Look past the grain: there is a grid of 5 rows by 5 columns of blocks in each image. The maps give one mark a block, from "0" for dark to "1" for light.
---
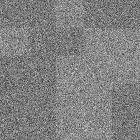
00100
10011
00111
00110
00110
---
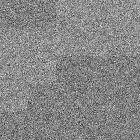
00111
11111
11000
10000
00000
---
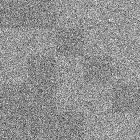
00111
11011
10101
00110
00011
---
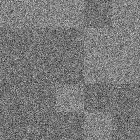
11101
00011
00011
00100
00010
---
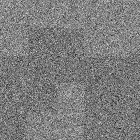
11111
10011
00000
00100
01100
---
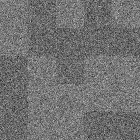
10101
10000
01011
01111
01100
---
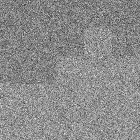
00000
00010
00111
11111
11111
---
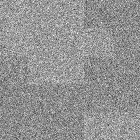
11100
11110
01100
00000
00011
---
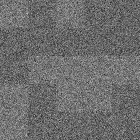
10100
00000
01111
10110
10000
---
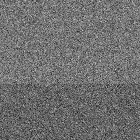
11111
11111
11111
00000
00000
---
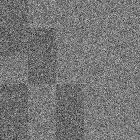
01111
00111
10111
01011
01011
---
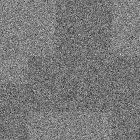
11001
11001
10000
00000
01110
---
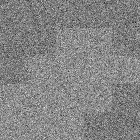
00000
00110
01111
11110
11100
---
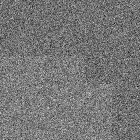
00000
00000
11100
11110
11110
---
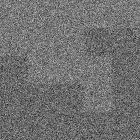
11111
11100
01110
00010
00000
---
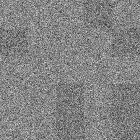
11101
01110
11111
11010
11010
